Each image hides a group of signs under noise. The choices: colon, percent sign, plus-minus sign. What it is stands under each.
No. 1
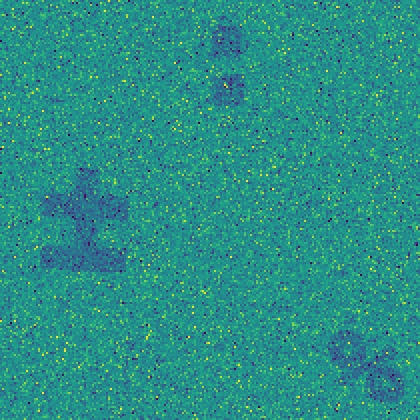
top middle: colon; middle left: plus-minus sign; bottom right: percent sign
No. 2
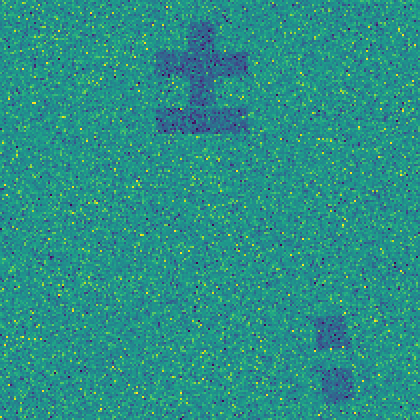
top middle: plus-minus sign; bottom right: colon
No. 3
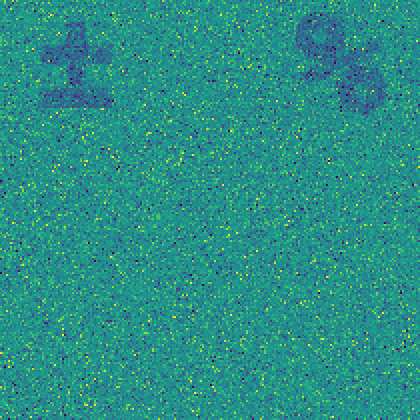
top left: plus-minus sign; top right: percent sign
